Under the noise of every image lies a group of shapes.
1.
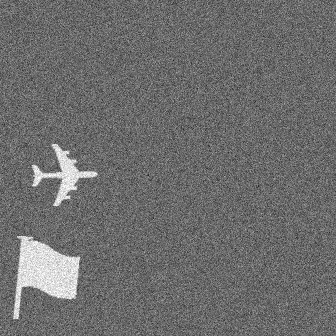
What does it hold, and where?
middle left: light airplane; bottom left: light flag
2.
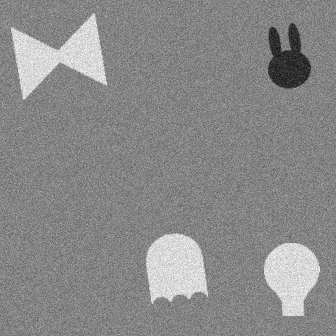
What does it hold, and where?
top left: light bow tie; top right: dark rabbit's head; bottom middle: light ghost; bottom right: light light bulb
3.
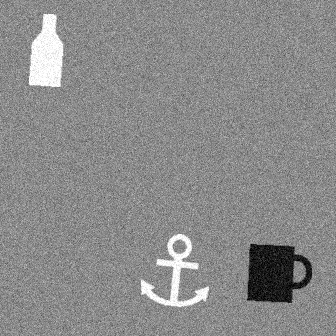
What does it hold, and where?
top left: light bottle; bottom middle: light anchor; bottom right: dark cup
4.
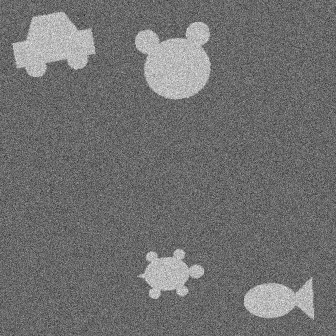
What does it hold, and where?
top left: light car; top middle: light bear's head; bottom middle: light turtle; bottom right: light fish
